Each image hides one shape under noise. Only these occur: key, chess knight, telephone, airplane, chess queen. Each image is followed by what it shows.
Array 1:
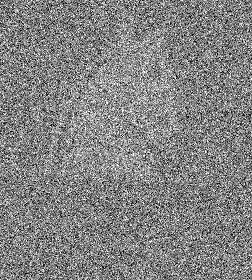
chess knight
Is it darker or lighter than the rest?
lighter
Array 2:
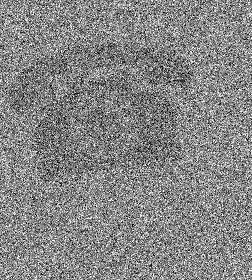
telephone
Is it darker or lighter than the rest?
darker
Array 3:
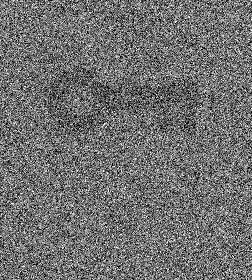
key
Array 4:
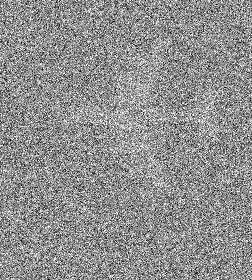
airplane
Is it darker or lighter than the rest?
lighter
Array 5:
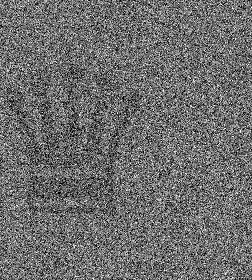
chess queen
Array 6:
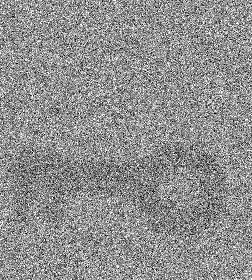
key
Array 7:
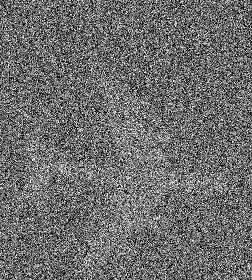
airplane
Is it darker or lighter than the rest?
lighter
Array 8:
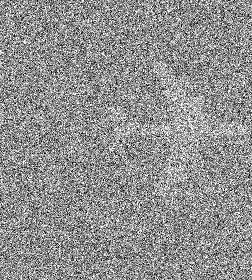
airplane
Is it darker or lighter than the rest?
lighter
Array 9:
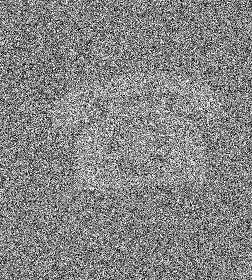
telephone
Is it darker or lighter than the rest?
lighter
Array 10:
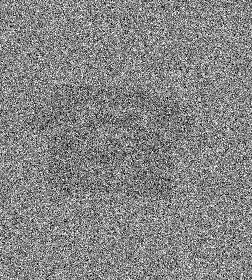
telephone
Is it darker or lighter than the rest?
darker
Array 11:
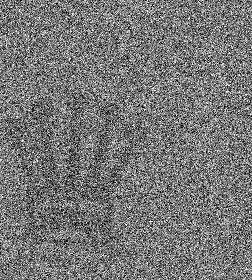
chess queen
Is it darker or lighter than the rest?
darker
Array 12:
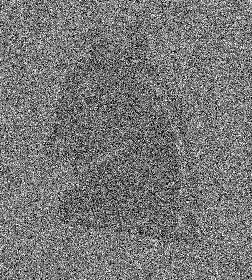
chess knight
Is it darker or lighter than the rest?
darker
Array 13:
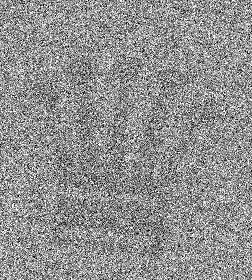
chess queen
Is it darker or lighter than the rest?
darker
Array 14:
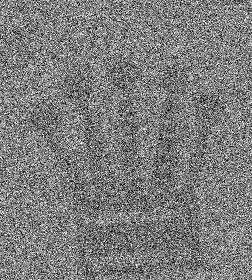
chess queen
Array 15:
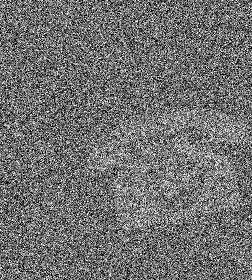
telephone
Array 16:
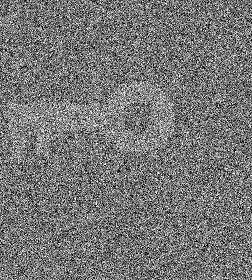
key
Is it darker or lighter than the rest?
lighter
